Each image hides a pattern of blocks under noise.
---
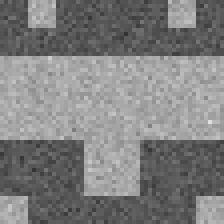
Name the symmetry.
left and right mirror each other
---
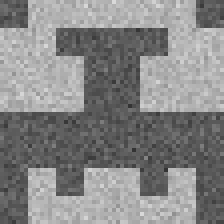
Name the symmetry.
left and right mirror each other
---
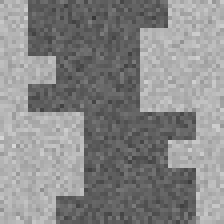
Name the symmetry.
the same after a half turn
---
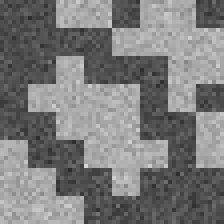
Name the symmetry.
mirrored about the diagonal from the bottom left
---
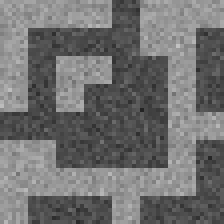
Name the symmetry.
mirrored about the diagonal from the top left
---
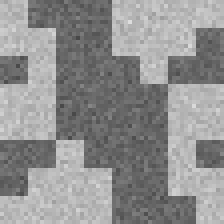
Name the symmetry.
the same after a half turn
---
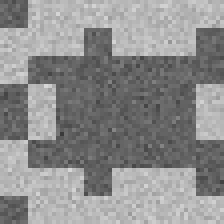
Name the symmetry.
top and bottom mirror each other
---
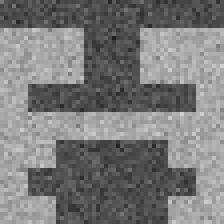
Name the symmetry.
left and right mirror each other
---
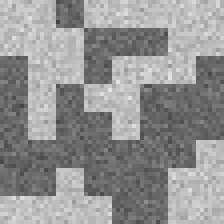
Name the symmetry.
no symmetry
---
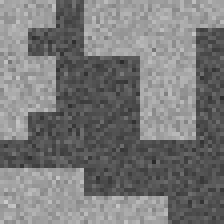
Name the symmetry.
no symmetry
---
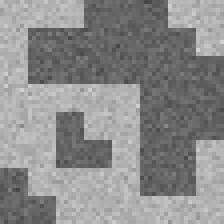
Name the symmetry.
mirrored about the diagonal from the bottom left
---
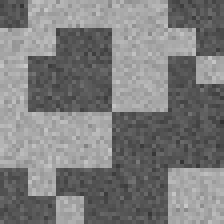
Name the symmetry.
mirrored about the diagonal from the top left
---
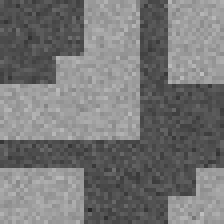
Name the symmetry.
mirrored about the diagonal from the top left
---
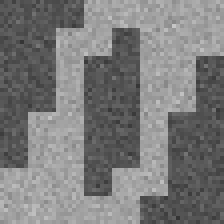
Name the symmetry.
the same after a half turn
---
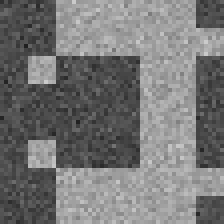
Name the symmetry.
top and bottom mirror each other
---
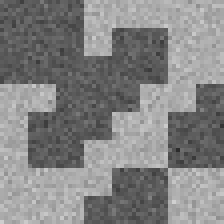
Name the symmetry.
mirrored about the diagonal from the top left
